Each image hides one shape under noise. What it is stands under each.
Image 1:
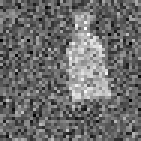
bottle
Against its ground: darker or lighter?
lighter
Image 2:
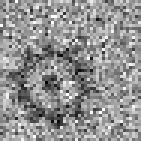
gear
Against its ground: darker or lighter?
darker
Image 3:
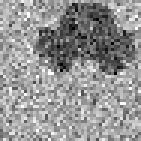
car
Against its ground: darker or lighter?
darker
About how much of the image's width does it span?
two thirds
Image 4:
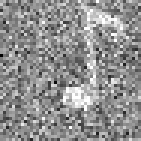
musical note
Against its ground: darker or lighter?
lighter
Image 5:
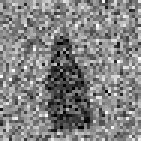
bottle
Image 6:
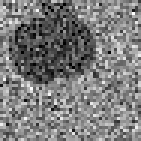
apple
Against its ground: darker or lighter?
darker
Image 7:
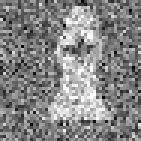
chess bishop
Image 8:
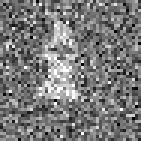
chess bishop
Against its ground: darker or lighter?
lighter
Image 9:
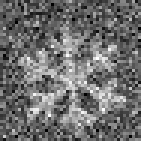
snowflake
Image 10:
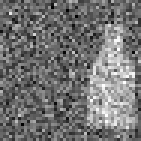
bottle
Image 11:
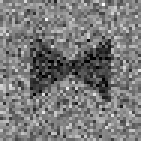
bow tie
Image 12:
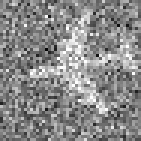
airplane
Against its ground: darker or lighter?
lighter
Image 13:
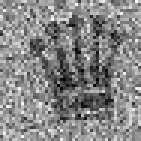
chess queen
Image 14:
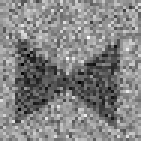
bow tie
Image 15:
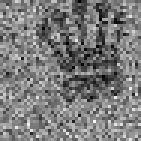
chess queen
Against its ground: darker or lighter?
darker
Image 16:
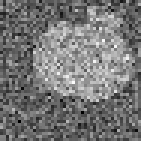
apple
